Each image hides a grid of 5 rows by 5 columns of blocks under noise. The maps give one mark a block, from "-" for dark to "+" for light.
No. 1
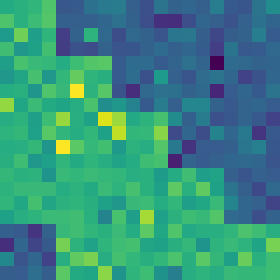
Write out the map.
+ - - - -
+ + - - -
+ + + - -
+ + + + -
- + + + +
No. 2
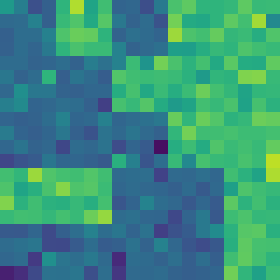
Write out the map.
- + - + +
- - + + +
- - - + +
+ + - - +
- - - - +
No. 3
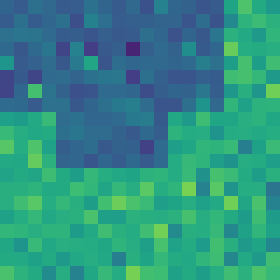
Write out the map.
- - - - +
- - - - +
+ - - + +
+ + + + +
+ + + + +
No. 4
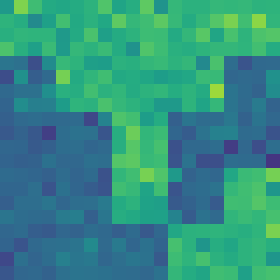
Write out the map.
+ + + + +
- + + + -
- - + - -
- - + - +
- - - + +
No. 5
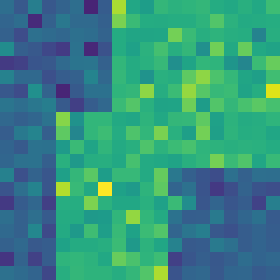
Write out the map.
- - + + +
- - + + +
- + + + +
- + + - -
- + + - -
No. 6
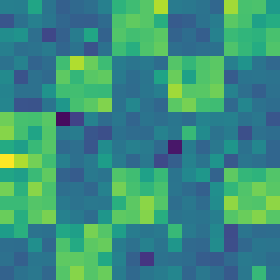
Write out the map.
- - + - +
- + - + -
+ - - - -
+ - + - +
- + - - -
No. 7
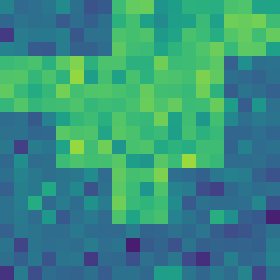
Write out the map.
- - + + +
+ + + + -
- + + + -
- - + - -
- - - - -
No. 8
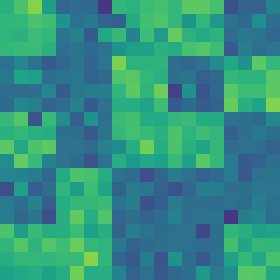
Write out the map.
+ - + + -
- - + - +
+ - + + -
- + - - -
+ + - - +
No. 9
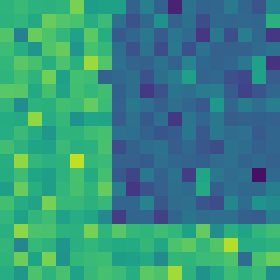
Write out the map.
+ + - - -
+ + - - -
+ + - - -
+ + - - -
+ + + + +
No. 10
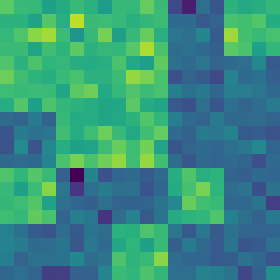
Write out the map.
+ + + - +
+ + + - -
- + + - -
+ - - + -
- - + - -
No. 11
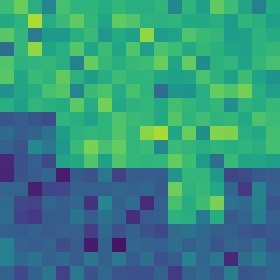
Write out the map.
+ + + + +
+ + + + +
- + + + +
- - - + -
- - - - -
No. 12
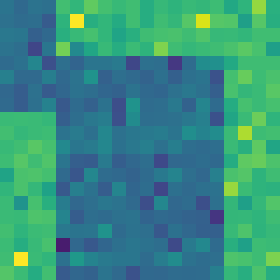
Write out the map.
- + + + +
- - - - +
+ - - - +
+ - - - +
+ - - - +
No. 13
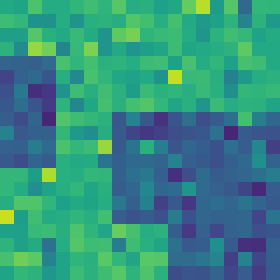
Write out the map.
+ + + + +
- + + + +
- + - - -
+ + - - -
+ + + - -
